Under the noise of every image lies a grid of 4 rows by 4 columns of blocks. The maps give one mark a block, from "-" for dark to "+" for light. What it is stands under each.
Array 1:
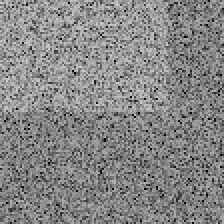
+++-
+++-
----
----
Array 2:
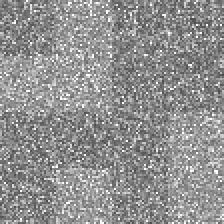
-+--
++--
---+
-+-+
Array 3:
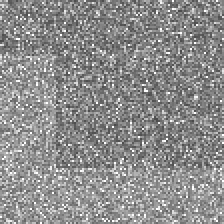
----
+---
+---
++++
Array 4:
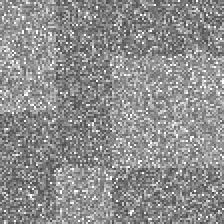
+---
+-++
--++
-+--
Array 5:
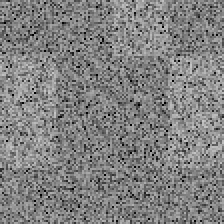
--+-
+--+
+--+
----
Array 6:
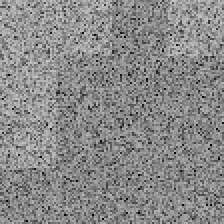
++-+
+---
+---
----
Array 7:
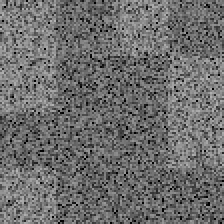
+-+-
+--+
---+
+---
